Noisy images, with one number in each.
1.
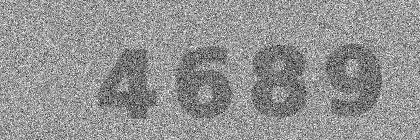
4689
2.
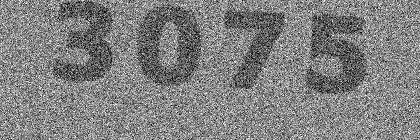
3075
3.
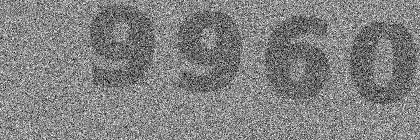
9960
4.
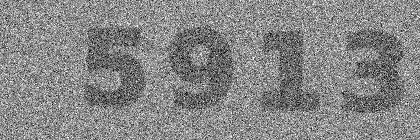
5913
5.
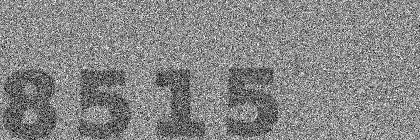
8515
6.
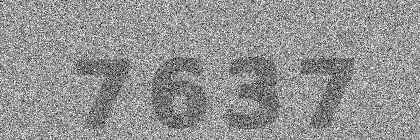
7637
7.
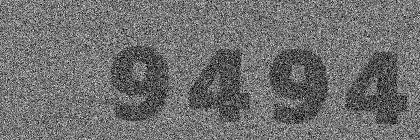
9494
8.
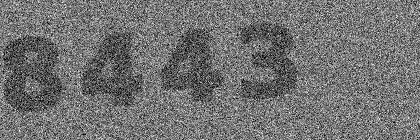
8443
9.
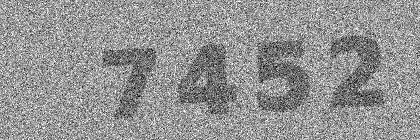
7452
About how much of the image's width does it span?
two thirds
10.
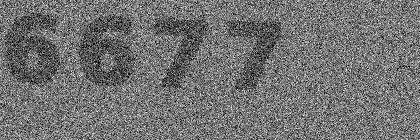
6677
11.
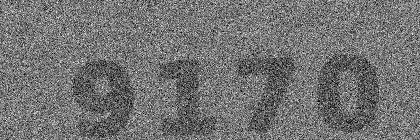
9170
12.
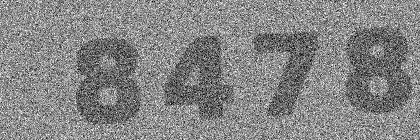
8478
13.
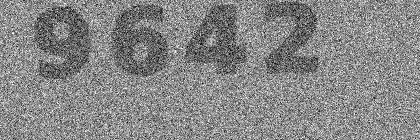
9642
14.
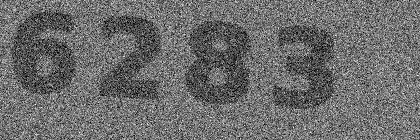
6283
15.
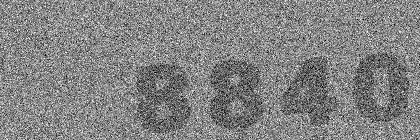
8840
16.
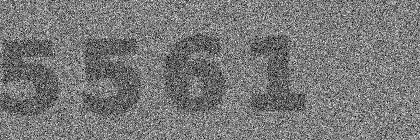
5561
